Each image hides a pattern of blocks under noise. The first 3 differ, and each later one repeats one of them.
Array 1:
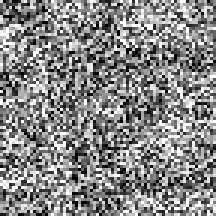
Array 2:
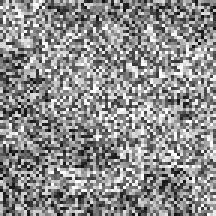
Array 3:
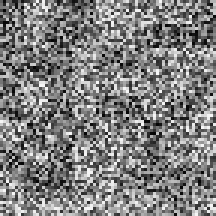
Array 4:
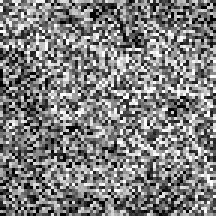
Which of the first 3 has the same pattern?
2
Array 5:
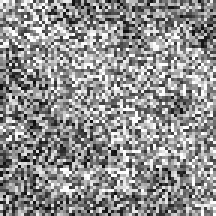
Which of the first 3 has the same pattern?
2
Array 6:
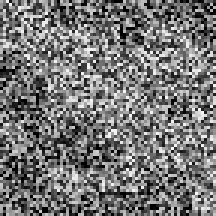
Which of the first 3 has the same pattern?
2
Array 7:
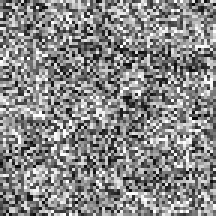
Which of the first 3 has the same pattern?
1
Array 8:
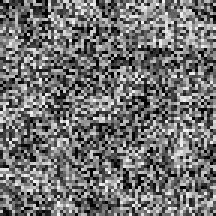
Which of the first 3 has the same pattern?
1
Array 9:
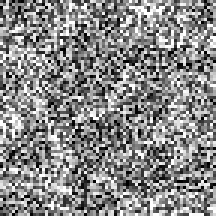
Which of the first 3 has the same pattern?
1
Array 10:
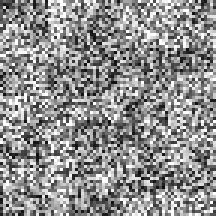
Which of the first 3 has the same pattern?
1
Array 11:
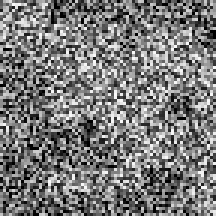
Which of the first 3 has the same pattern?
2
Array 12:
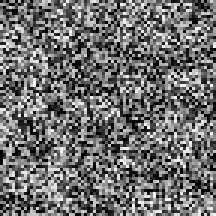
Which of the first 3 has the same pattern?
1
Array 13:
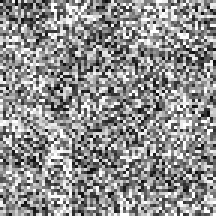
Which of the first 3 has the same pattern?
1
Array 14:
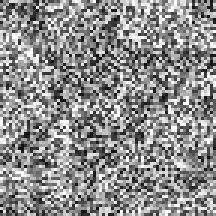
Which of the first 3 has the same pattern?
1
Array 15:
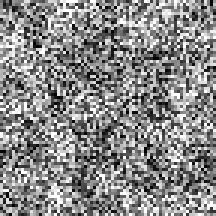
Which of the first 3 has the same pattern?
1
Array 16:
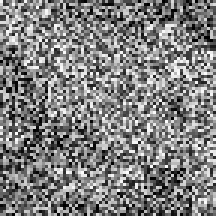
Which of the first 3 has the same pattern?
2
